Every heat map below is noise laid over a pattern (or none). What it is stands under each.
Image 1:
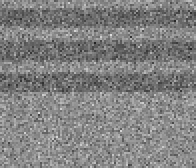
bands of rows
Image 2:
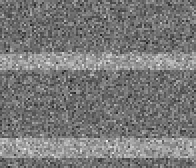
bands of rows
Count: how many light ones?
2
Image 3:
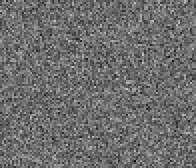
only noise
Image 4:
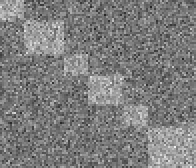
blocks along the diagonal
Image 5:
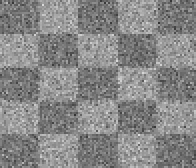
a checkerboard
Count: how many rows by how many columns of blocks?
5 by 5
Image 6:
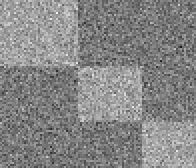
blocks along the diagonal
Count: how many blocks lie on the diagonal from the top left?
3
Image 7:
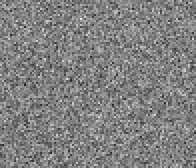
only noise
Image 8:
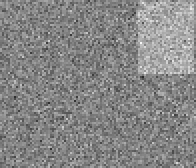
one block
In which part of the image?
top right
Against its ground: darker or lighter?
lighter
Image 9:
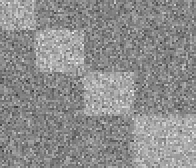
blocks along the diagonal
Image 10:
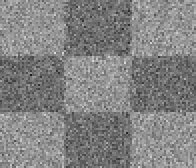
a checkerboard
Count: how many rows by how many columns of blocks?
3 by 3
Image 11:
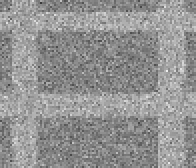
bands of rows crossing bands of columns
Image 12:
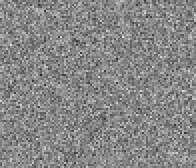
only noise
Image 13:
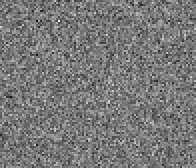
only noise
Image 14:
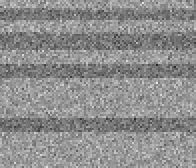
bands of rows
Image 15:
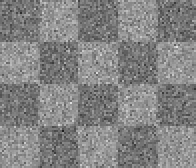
a checkerboard
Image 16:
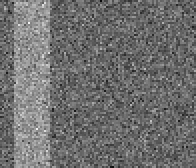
one band of columns
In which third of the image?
left
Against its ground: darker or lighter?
lighter
